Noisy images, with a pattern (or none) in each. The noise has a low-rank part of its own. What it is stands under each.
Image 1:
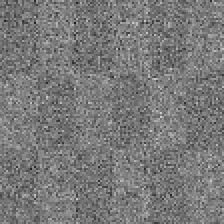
a checkerboard
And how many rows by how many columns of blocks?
3 by 6
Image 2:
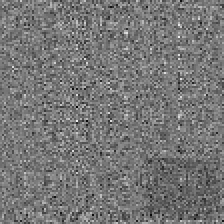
one block
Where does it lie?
bottom right
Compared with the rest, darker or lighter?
darker
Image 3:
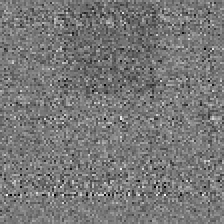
one block
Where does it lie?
top middle
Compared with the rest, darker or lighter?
darker
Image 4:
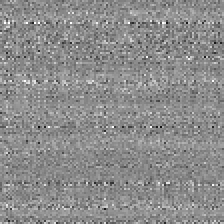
bands of rows
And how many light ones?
5
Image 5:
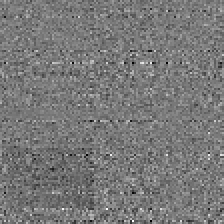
one block
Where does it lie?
bottom left
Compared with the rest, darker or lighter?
darker
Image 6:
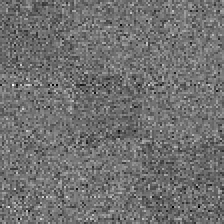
blocks along the diagonal
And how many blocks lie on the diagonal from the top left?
3
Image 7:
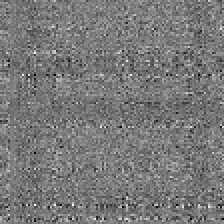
bands of rows crossing bands of columns
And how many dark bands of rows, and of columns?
3 and 2
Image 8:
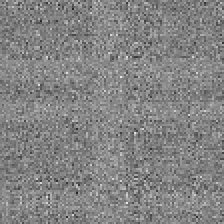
bands of rows crossing bands of columns
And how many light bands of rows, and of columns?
3 and 1
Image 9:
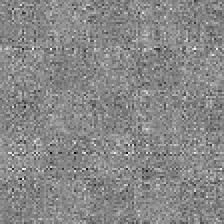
a checkerboard
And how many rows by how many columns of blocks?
5 by 5
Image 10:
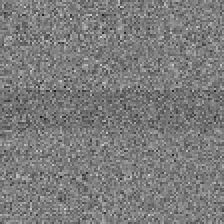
one band of rows
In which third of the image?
middle
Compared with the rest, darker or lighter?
darker
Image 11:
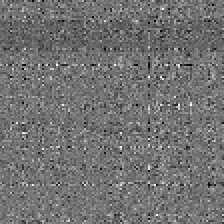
one band of rows
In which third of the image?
top
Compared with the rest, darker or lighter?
darker
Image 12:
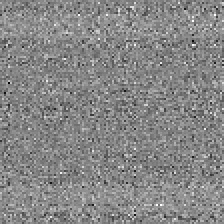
bands of rows
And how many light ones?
2
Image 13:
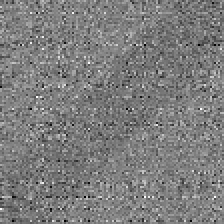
a diagonal band
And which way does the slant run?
bottom left to top right
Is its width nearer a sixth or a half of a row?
a half
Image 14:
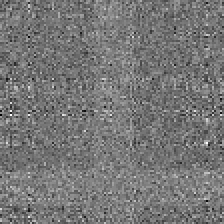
bands of rows crossing bands of columns
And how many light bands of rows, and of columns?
1 and 1
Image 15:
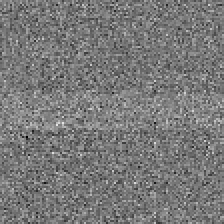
one band of rows
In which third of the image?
middle
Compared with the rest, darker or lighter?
lighter
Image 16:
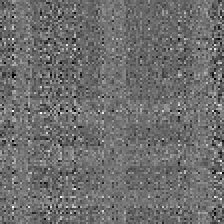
bands of rows crossing bands of columns
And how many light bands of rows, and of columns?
3 and 3
